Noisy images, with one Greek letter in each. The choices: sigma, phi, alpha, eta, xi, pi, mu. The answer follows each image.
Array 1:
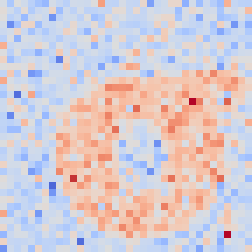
sigma
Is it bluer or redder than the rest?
redder
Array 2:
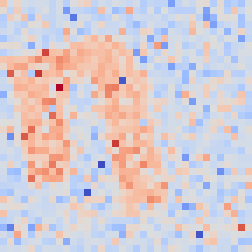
eta
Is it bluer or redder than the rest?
redder
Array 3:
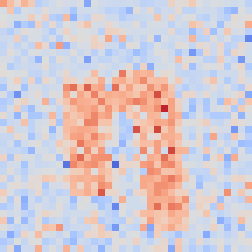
eta
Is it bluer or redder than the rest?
redder
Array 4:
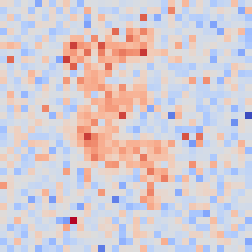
xi
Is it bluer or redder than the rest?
redder
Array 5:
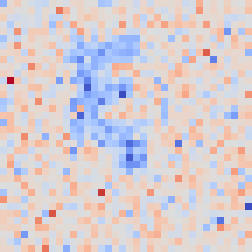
xi
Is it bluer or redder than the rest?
bluer
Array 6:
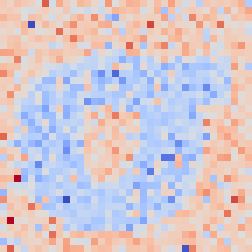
sigma
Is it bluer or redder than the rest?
bluer
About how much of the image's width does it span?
nearly all
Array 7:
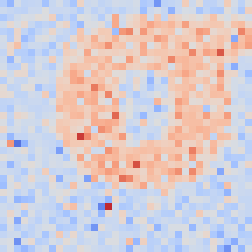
sigma
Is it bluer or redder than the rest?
redder
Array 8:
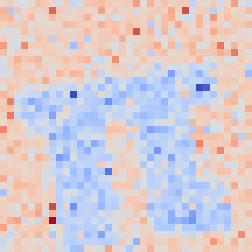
pi
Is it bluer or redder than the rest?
bluer
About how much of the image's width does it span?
nearly all
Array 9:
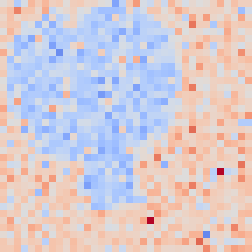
phi
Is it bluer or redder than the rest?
bluer
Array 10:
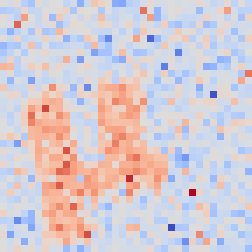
mu
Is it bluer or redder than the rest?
redder
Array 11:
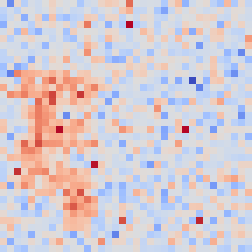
xi
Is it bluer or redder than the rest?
redder
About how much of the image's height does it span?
two thirds
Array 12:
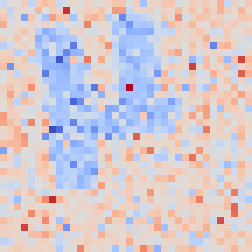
mu
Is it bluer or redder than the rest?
bluer
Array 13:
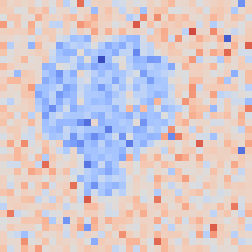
phi
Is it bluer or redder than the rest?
bluer
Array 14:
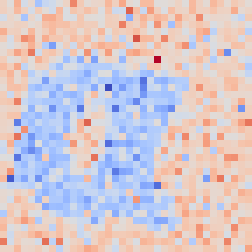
alpha
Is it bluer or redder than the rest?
bluer
